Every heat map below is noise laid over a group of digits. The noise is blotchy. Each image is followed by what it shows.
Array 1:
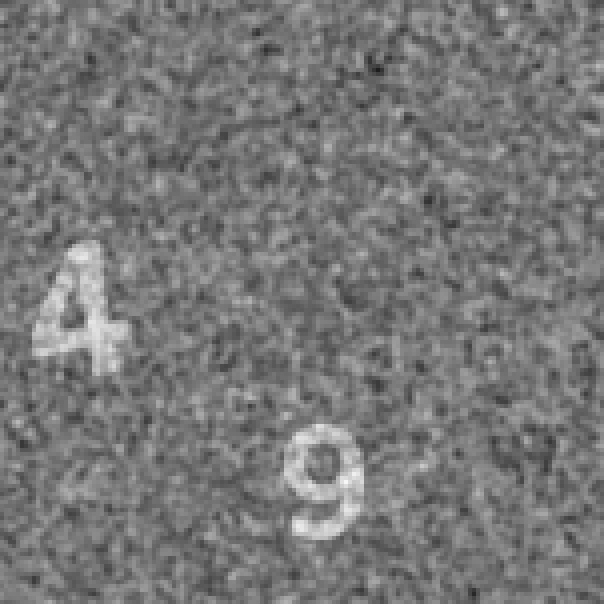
middle left: 4; bottom middle: 9
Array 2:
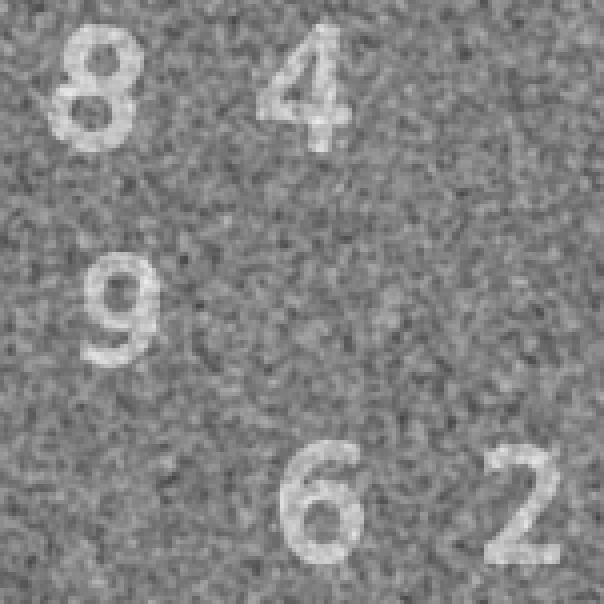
top left: 8; top middle: 4; middle left: 9; bottom middle: 6; bottom right: 2
